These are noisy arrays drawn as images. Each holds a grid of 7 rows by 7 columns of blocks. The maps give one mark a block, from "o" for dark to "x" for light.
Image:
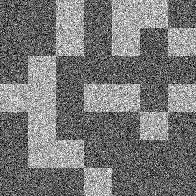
o o x o x x o
o o x o x o x
o x o o o o o
x x o x x o x
o x o o o x o
o x x o o o o
o o o x o o o
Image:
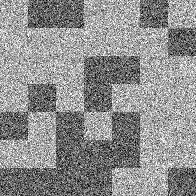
x o o x x o x
x x x x x x o
x x x o o x x
x o x o x x x
o x o x o x x
x x o o o x x
o o o o x x o
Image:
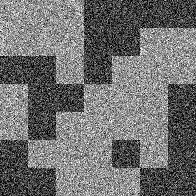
x x x o o o o
x x x o o x x
o o x o x x x
x o o x x x o
x o x x x x o
o x x x o x o
o o x x x o o
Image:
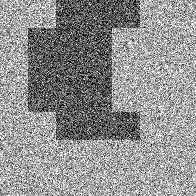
x x o o o x x
x o o o x x x
x o o o x x x
x o o o x x x
x x o o o x x
x x x x x x x
x x x x x x x
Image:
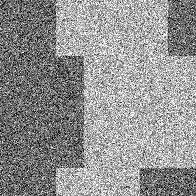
o o x x x x o
o o x x x x o
o o o x x x x
o o o x x x x
o o o x x x x
o o o x x x x
o o x x x o o
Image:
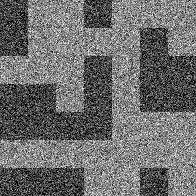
o x x o x x x
o x x x x o x
x x x o x o o
o o x o x o o
o o o o x x x
x x x x x x x
o o o x x o x
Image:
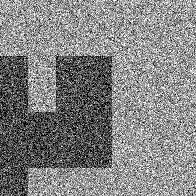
x x x x x x x
x x x x x x x
o x o o x x x
o x o o x x x
o o o o x x x
o o o o x x x
o x x x x x x
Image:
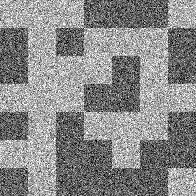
x x x o o o x
o x o x x x o
o x x x o x o
x x x o o x x
o x o x x x o
x x o o x o o
o x o o o o x
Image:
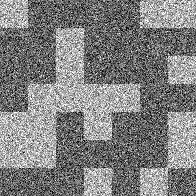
x o o o o x x
o o x o o o o
o o x o o o x
o x x x x o o
x x o x o o x
x x o o o o x
o o o x o x o
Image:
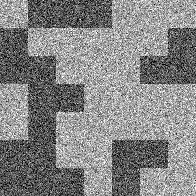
x o o o x x x
o x x x x x o
o o x x x o o
x o o x x x x
x o x x x x x
o o x x o o x
o o o x o x x
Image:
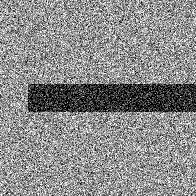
x x x x x x x
x x x x x x x
x x x x x x x
x o o o o o o
x x x x x x x
x x x x x x x
x x x x x x x
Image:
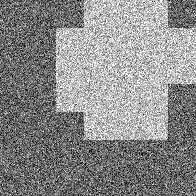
o o o x x x o
o o x x x x x
o o x x x x x
o o x x x x o
o o o x x x o
o o o o o o o
o o o o o o o
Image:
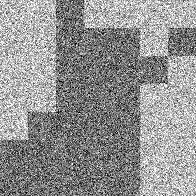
x x o x x x x
x x o o o x o
x x o o o o x
x x o o o x x
x o o o o x x
o o o o o x x
o o o o o x x
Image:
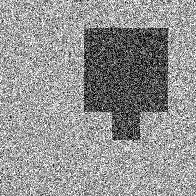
x x x x x x x
x x x o o o x
x x x o o o x
x x x o o o x
x x x x o x x
x x x x x x x
x x x x x x x
